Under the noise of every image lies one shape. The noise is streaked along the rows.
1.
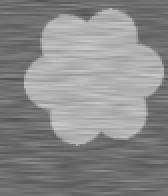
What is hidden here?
light flower
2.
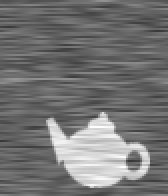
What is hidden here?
light teapot
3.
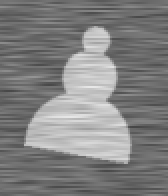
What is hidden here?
light chess pawn
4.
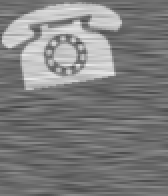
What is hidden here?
light telephone
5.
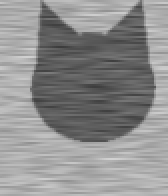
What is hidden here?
dark cat's head
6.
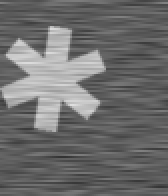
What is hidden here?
light asterisk
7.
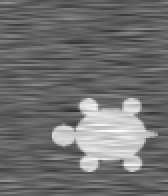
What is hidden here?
light turtle
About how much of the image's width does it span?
two thirds
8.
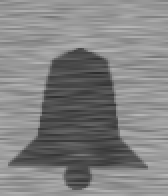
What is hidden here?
dark bell
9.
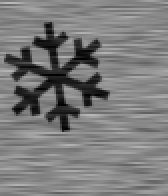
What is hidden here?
dark snowflake
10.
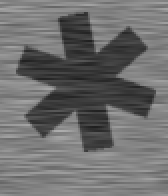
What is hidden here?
dark asterisk
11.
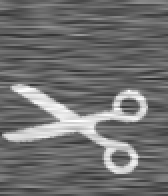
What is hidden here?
light pair of scissors
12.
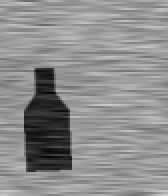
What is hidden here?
dark bottle
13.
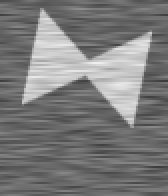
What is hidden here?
light bow tie
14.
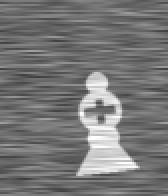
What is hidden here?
light chess bishop
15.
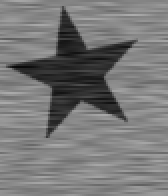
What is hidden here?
dark star
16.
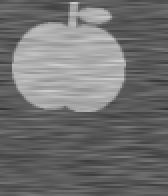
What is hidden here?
light apple
